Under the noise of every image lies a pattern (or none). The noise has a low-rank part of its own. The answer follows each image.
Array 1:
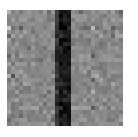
one band of columns
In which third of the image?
middle
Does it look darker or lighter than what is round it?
darker
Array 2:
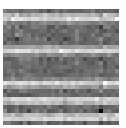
bands of rows
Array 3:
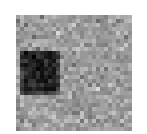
one block
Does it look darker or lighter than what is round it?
darker
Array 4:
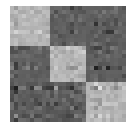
blocks along the diagonal
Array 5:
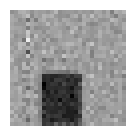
one block
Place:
bottom middle
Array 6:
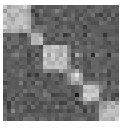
blocks along the diagonal
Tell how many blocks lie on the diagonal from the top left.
6
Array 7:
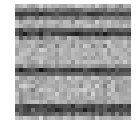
bands of rows
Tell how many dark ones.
4
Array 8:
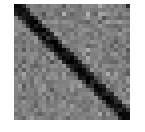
a diagonal band
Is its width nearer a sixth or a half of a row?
a sixth
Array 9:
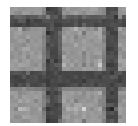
bands of rows crossing bands of columns
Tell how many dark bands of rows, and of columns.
2 and 2
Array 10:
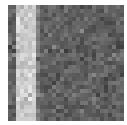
one band of columns
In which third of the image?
left
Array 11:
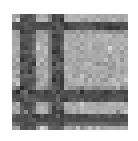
bands of rows crossing bands of columns
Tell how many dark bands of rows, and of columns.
3 and 2
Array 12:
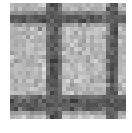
bands of rows crossing bands of columns
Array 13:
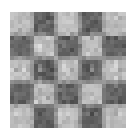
a checkerboard
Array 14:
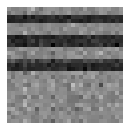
bands of rows
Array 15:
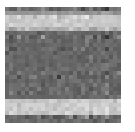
bands of rows
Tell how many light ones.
2
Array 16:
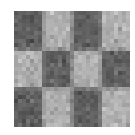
a checkerboard
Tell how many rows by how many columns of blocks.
3 by 4
